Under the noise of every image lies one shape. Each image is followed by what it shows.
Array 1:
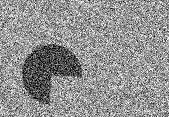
disc with a wedge cut out
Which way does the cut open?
down and right
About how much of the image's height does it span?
half
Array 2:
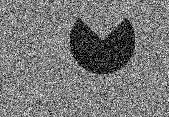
disc with a wedge cut out
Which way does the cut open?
up
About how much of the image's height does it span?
half
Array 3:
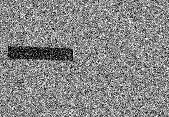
bar
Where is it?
middle left
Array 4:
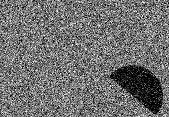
half disc
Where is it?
bottom right
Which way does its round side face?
up and right
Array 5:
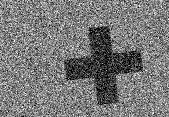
cross
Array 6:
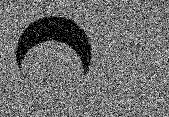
crescent
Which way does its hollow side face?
down
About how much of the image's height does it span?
half
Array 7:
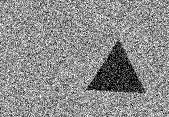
triangle
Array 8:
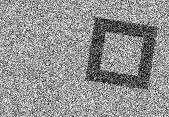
square frame
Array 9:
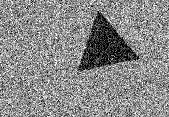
triangle
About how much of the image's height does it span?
half
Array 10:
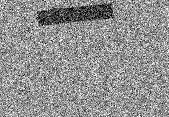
bar
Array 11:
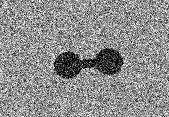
dumbbell
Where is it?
centre
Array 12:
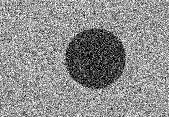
disc
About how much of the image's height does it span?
half
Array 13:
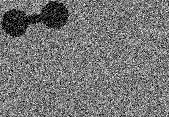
dumbbell
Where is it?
top left
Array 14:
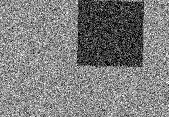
square
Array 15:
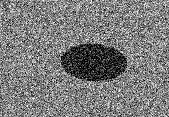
ellipse
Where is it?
centre
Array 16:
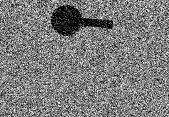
lollipop
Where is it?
top middle
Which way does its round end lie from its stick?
left
